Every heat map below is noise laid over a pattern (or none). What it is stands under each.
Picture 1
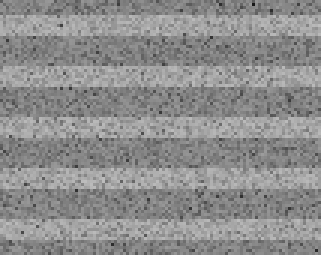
horizontal stripes
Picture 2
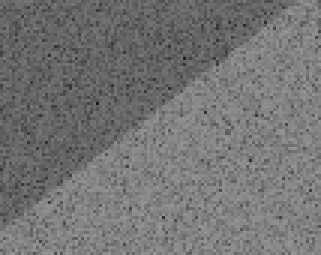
a sharp edge
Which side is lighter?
bottom right
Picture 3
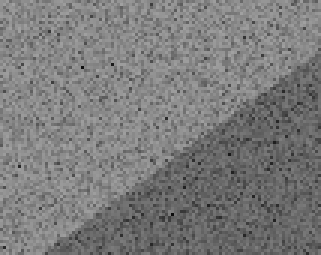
a sharp edge
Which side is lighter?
top left
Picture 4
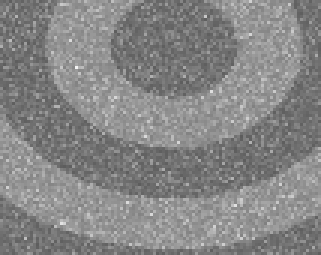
rings round one point
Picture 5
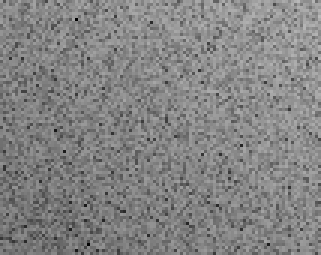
a smooth slope
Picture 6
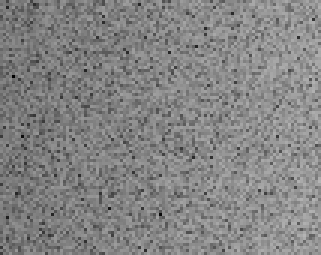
a smooth slope
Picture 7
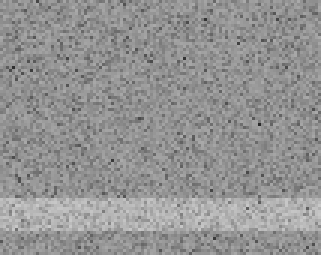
one horizontal stripe
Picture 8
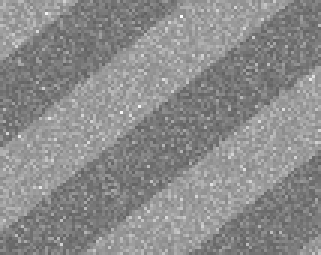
diagonal stripes
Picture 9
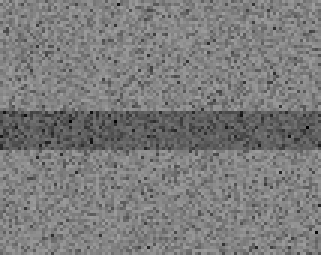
one horizontal stripe
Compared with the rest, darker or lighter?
darker
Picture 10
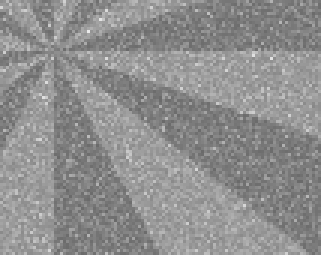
spokes from one point
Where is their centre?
top left
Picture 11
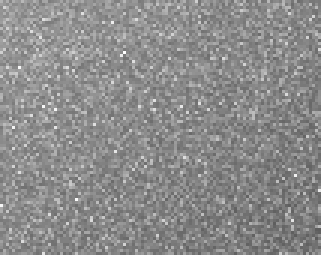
a smooth slope
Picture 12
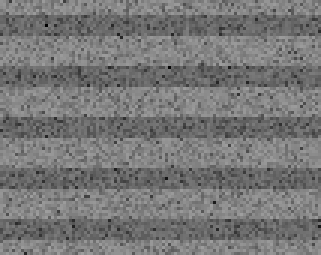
horizontal stripes
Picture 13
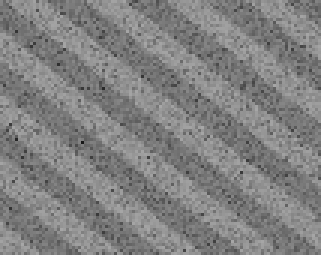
diagonal stripes
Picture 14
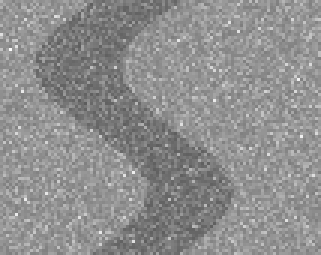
a wavy band
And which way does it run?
top to bottom
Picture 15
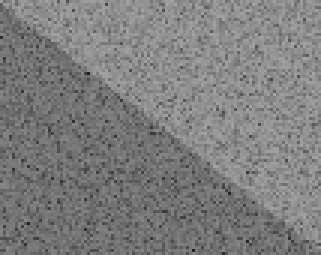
a sharp edge
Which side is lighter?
top right
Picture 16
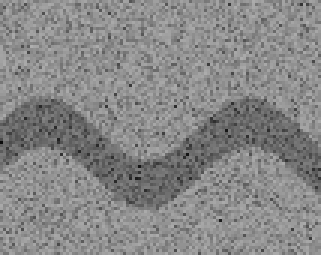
a wavy band
